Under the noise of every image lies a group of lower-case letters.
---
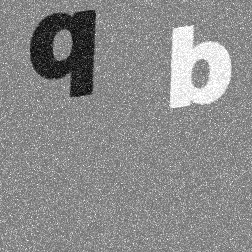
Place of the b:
top right
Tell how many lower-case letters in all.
2
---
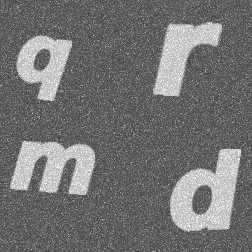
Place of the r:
top right
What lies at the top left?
q
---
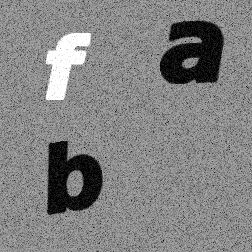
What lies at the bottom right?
nothing
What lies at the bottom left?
b
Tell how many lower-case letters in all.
3
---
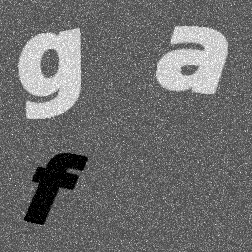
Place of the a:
top right
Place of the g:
top left
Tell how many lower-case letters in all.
3
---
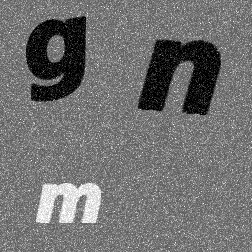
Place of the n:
top right
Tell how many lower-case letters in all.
3
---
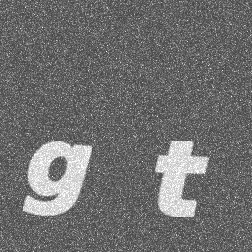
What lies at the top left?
nothing
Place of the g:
bottom left
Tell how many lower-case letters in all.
2
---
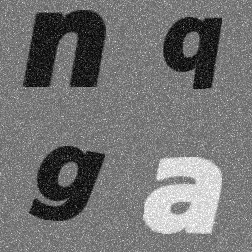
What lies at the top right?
q
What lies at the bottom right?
a
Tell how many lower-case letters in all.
4
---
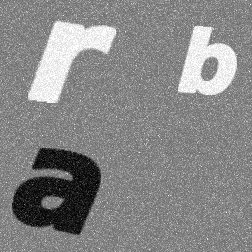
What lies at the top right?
b
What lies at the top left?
r
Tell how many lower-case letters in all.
3
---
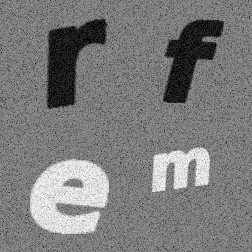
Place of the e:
bottom left
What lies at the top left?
r
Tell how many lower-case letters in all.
4
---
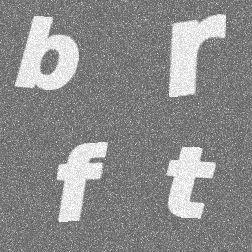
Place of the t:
bottom right
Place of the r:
top right
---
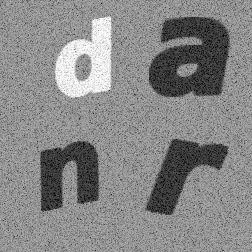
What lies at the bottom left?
n
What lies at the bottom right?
r
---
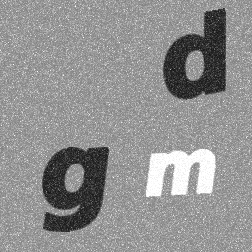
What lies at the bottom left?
g
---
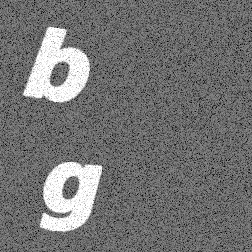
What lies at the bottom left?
g
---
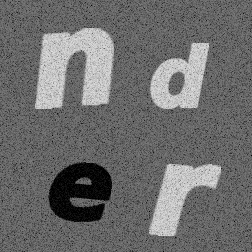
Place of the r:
bottom right
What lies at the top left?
n
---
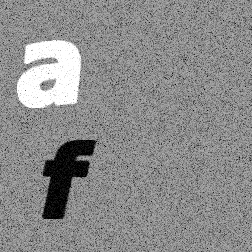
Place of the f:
bottom left
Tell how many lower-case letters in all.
2
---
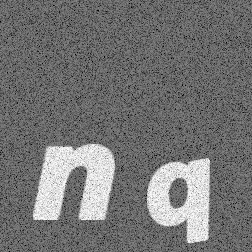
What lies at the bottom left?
n
